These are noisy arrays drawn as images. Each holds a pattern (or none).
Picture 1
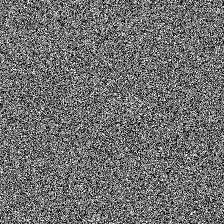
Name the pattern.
only noise
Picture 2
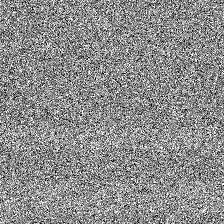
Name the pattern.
bands of rows
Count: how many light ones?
2
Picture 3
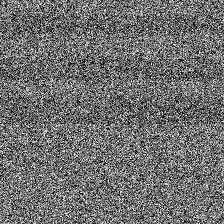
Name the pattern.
bands of rows
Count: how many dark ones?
3
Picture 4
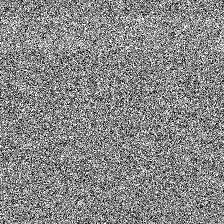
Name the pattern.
one band of rows
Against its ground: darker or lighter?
lighter
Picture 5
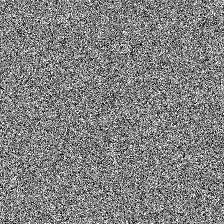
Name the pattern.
only noise
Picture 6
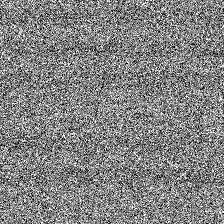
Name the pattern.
bands of rows
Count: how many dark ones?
5
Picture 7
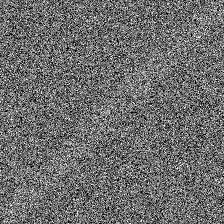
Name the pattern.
a diagonal band
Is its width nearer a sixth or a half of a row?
a sixth
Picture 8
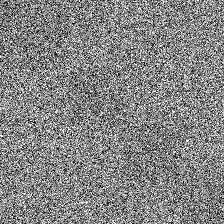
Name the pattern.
blocks along the diagonal
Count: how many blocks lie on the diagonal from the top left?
4
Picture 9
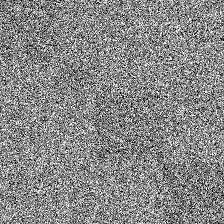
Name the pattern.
blocks along the diagonal
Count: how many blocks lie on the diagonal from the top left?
4
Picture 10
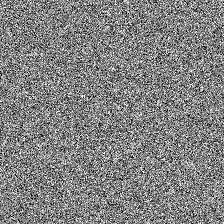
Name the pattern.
only noise
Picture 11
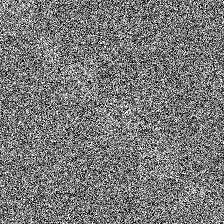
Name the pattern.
blocks along the diagonal
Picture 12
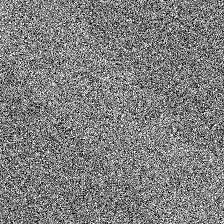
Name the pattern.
a diagonal band
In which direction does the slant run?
top left to bottom right
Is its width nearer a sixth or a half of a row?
a half
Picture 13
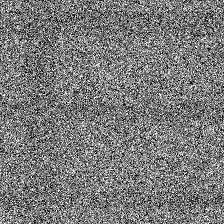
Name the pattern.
bands of rows crossing bands of columns
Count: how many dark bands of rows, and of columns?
3 and 1
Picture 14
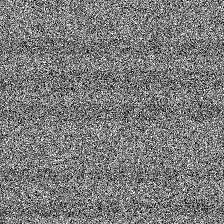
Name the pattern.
bands of rows
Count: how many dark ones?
5
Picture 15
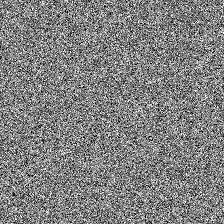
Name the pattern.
only noise
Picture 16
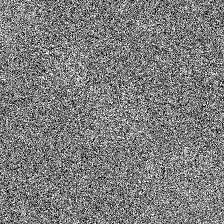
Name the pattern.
blocks along the diagonal
